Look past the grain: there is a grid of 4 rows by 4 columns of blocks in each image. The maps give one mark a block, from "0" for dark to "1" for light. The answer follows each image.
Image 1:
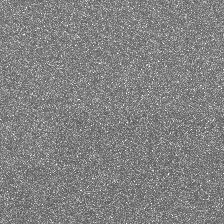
1111
1111
1000
0000
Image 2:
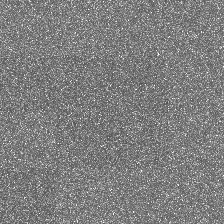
1111
0001
1001
0111
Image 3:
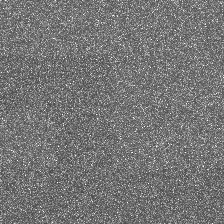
1111
0011
1011
0000
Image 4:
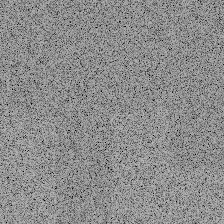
0000
0000
1010
1011
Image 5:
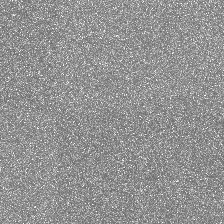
0111
0111
1000
1000
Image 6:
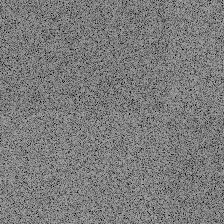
0001
0001
1110
1110
